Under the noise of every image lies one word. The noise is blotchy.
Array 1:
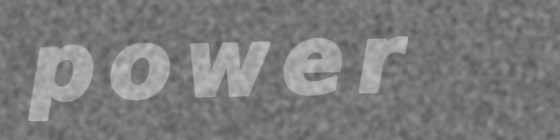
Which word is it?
power
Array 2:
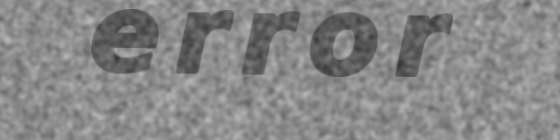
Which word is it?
error
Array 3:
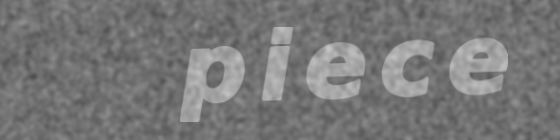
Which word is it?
piece
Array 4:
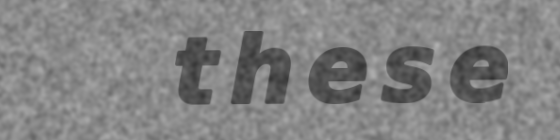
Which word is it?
these
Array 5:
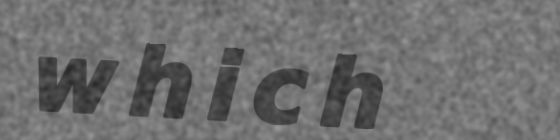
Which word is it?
which
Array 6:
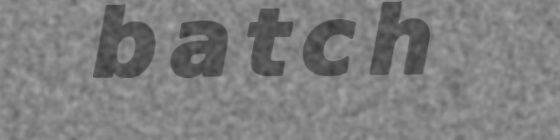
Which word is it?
batch
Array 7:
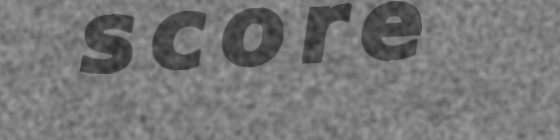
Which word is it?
score
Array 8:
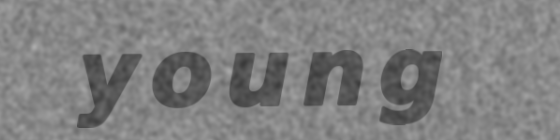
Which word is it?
young
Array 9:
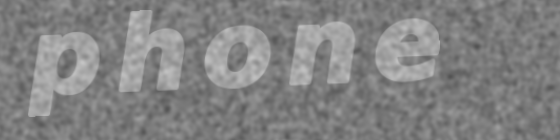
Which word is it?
phone
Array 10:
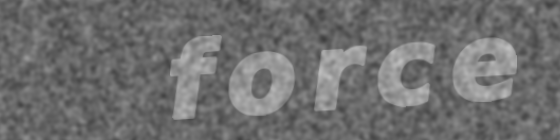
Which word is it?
force
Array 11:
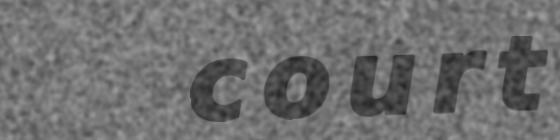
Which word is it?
court
